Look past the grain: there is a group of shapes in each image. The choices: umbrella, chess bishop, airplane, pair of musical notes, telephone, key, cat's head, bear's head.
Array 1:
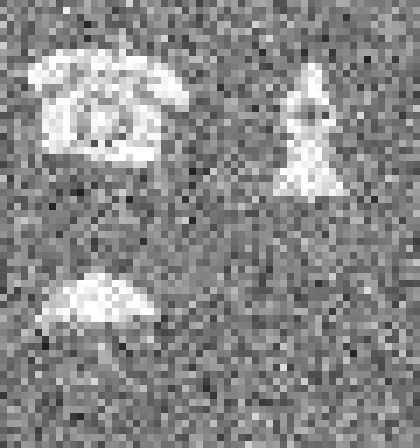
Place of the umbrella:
bottom left
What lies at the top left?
telephone
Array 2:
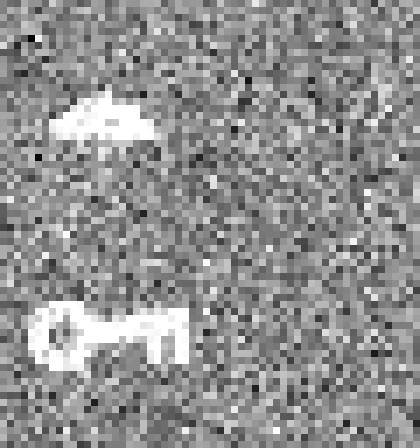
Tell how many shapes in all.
2
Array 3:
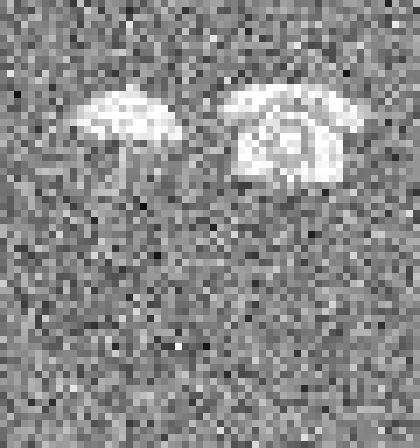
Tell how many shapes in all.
2
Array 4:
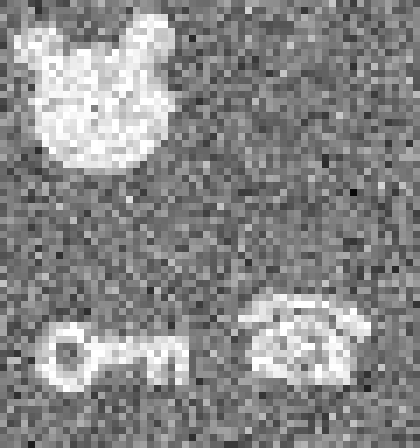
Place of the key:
bottom left
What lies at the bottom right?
telephone
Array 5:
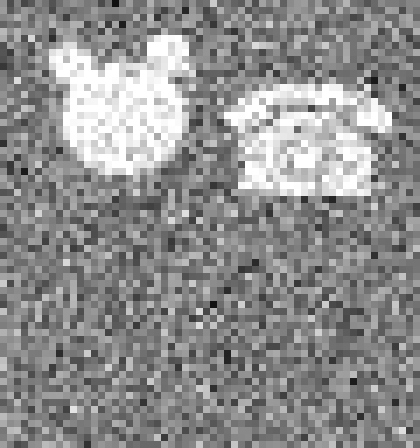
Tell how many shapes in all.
2
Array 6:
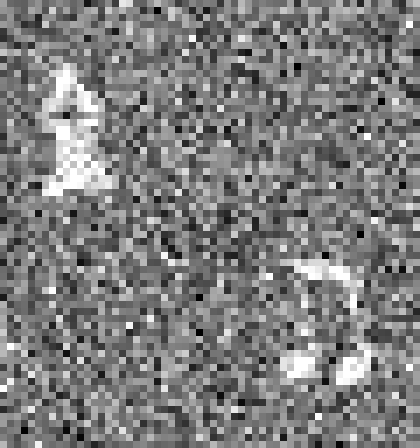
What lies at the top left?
chess bishop
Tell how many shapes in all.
2
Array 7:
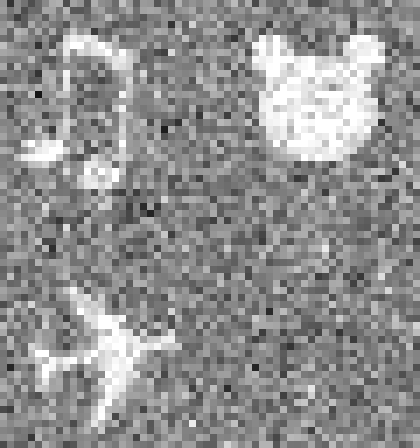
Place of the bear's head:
top right
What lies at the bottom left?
airplane
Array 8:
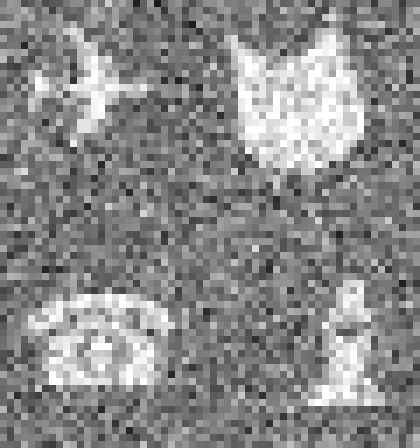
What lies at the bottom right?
chess bishop
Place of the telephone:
bottom left
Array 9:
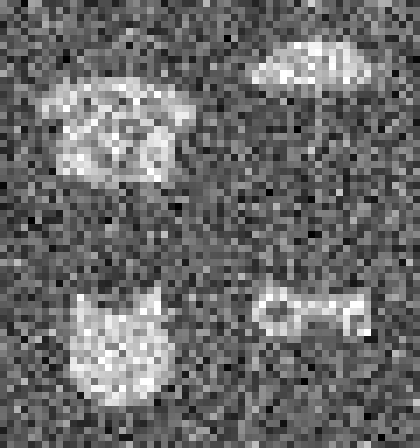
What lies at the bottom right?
key
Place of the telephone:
top left
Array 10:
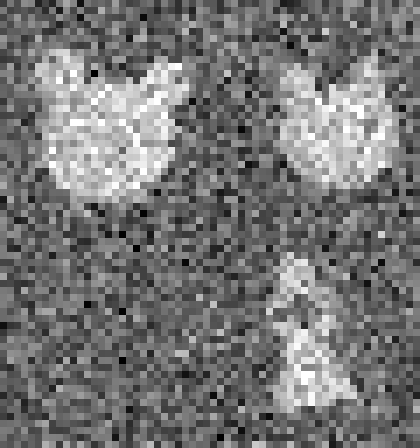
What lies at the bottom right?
chess bishop
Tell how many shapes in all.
3
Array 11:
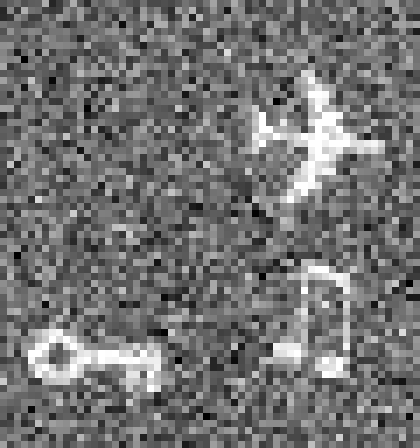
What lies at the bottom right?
pair of musical notes
